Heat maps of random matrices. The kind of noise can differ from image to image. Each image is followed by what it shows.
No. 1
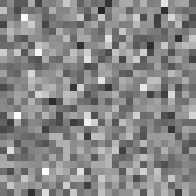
independent entries
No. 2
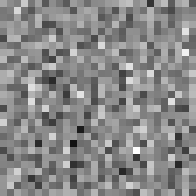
low rank plus noise
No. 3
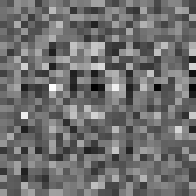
low rank plus noise
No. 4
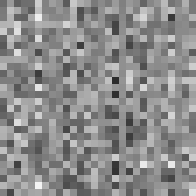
columns of uneven size
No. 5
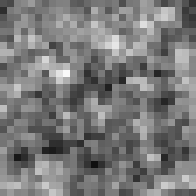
blotchy
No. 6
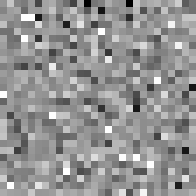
heavy tails
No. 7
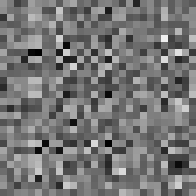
low rank plus noise
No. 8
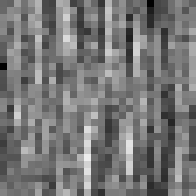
streaked along the columns
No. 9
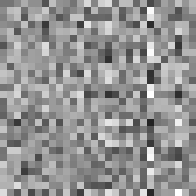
low rank plus noise
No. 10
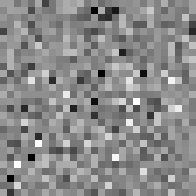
heavy tails
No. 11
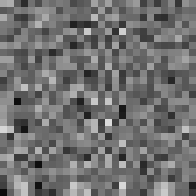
low rank plus noise
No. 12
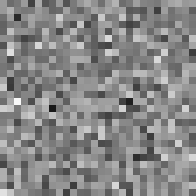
independent entries
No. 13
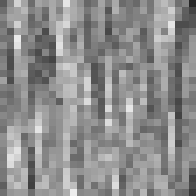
streaked along the columns
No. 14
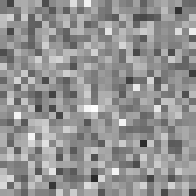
independent entries
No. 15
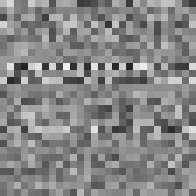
rows of uneven size
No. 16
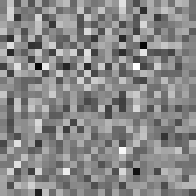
low rank plus noise
